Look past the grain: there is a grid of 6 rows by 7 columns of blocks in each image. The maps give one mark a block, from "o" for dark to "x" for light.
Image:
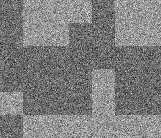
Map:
o x x x o x x
o x x o o x x
o o o o o o o
o o o o x o o
x o o o x o o
o x x x x x x
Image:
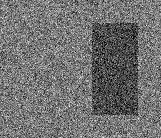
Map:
x x x x x x x
x x x x o o x
x x x x o o x
x x x x o o x
x x x x o o x
x x x x x x x
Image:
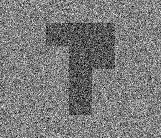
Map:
x x x x x x x
x x o o o x x
x x x o o x x
x x x o x x x
x x x o x x x
x x x x x x x
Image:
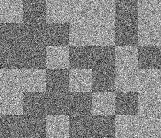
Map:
x o x x x o x
o o o x x o x
o o x o o x o
x x o x o x x
x o o o x o x
o o x o o x x
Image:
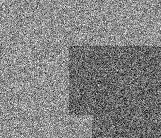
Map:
x x x x x x x
x x x x x x x
x x x o o o o
x x x o o o o
x x x o o o o
x x x x o o o
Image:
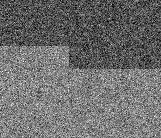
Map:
o o o o o o o
o o o o o o o
x x x o o o o
x x x x x x x
x x x x x x x
x x x x x x x
